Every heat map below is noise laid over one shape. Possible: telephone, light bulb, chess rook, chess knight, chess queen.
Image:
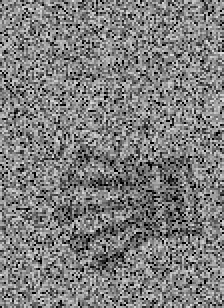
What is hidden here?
dark chess queen
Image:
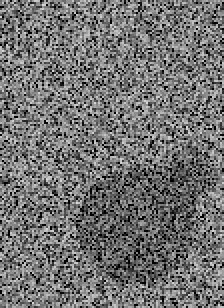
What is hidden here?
dark light bulb
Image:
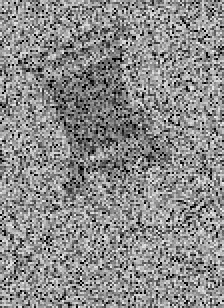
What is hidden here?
dark chess rook
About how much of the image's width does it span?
two thirds
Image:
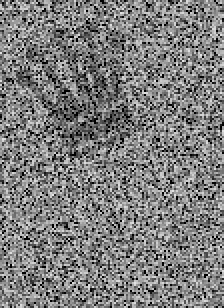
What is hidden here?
dark chess queen
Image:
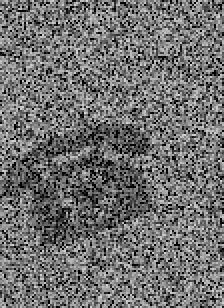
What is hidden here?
dark telephone
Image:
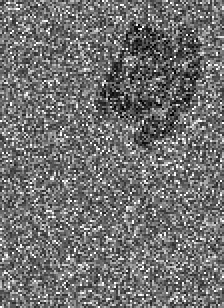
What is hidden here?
dark telephone
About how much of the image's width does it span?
half
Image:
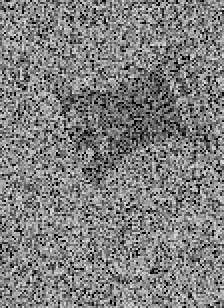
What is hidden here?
dark chess rook
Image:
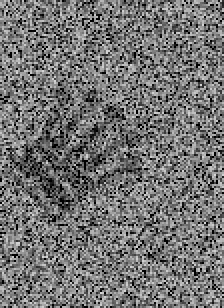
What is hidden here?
dark chess queen
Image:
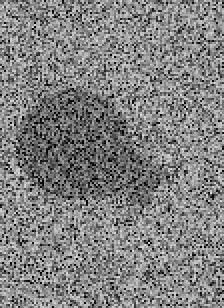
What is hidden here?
dark light bulb
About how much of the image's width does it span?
two thirds
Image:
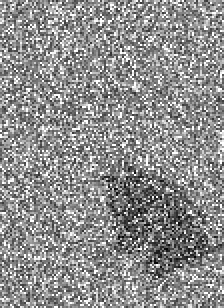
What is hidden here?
dark chess knight
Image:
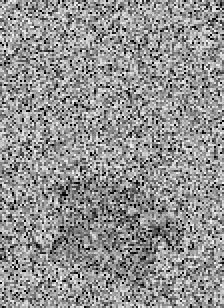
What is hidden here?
dark telephone
